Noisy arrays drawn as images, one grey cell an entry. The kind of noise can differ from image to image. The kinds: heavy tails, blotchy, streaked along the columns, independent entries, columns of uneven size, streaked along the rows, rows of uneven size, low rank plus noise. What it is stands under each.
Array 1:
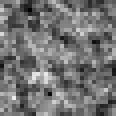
blotchy
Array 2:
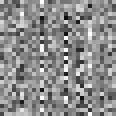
columns of uneven size
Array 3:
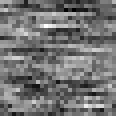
streaked along the rows
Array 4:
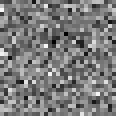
independent entries
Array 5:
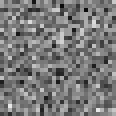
independent entries
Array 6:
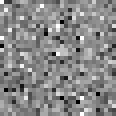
heavy tails
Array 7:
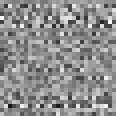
rows of uneven size
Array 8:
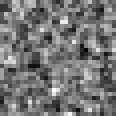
blotchy
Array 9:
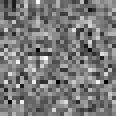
low rank plus noise
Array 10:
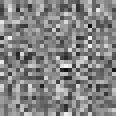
low rank plus noise
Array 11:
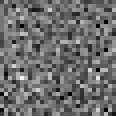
low rank plus noise
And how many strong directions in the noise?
five to eight
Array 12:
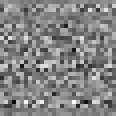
rows of uneven size
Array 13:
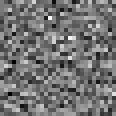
low rank plus noise
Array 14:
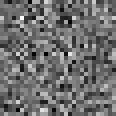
low rank plus noise
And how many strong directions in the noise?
three or four
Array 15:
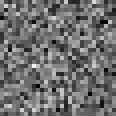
independent entries
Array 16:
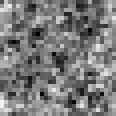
blotchy
